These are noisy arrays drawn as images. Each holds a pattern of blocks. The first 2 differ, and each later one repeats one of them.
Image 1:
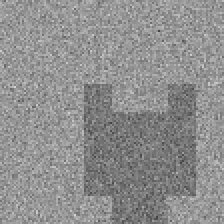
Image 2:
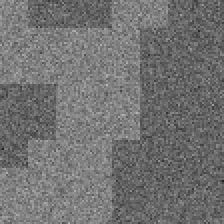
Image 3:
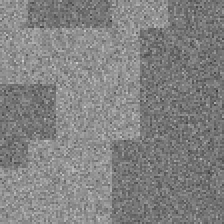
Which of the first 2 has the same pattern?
2
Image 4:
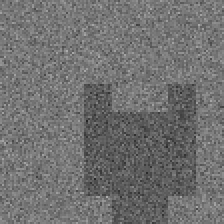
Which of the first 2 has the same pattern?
1
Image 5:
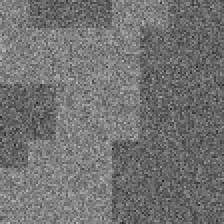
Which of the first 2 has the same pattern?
2
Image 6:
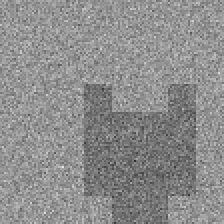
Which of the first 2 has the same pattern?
1
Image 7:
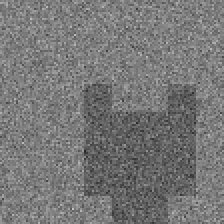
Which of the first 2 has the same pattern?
1
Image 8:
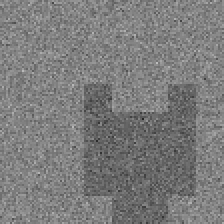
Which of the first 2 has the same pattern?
1
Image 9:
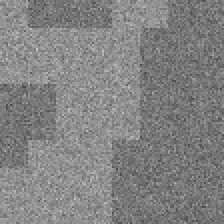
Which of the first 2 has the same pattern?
2
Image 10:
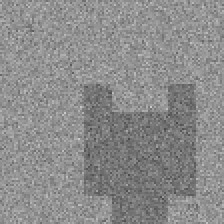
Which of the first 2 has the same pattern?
1
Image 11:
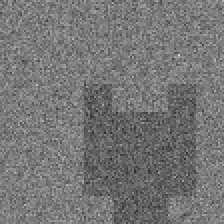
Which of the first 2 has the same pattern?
1
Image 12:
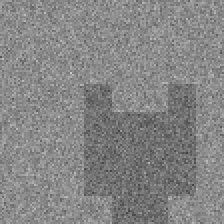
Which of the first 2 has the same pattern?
1
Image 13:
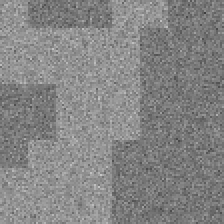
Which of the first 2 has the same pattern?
2
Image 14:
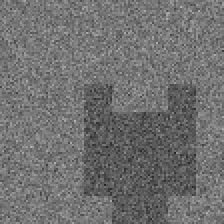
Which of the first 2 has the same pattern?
1
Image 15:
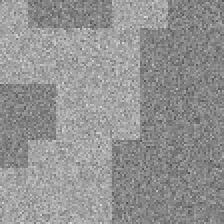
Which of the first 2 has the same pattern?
2
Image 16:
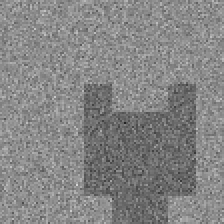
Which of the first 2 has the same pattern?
1
